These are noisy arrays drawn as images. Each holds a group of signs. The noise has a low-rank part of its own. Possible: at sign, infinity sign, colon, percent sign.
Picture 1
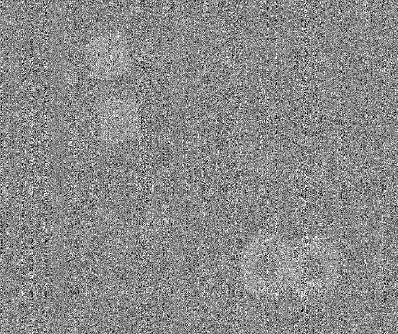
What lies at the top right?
nothing
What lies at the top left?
colon
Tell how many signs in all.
2
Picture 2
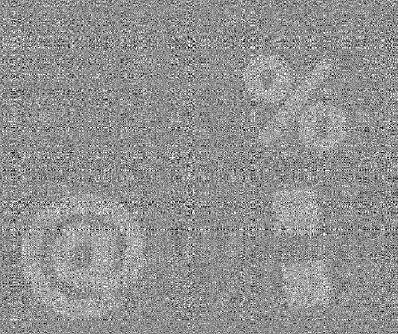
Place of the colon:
bottom right
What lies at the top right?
percent sign
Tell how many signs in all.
3
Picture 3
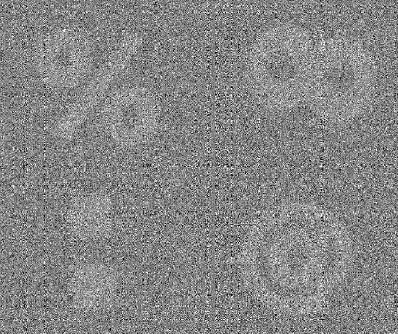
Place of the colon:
bottom left
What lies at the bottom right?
at sign
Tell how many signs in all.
4
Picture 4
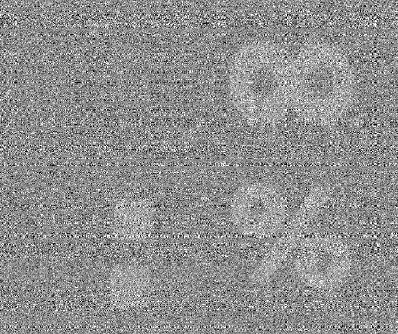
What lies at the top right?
infinity sign
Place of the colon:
bottom left
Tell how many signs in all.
3
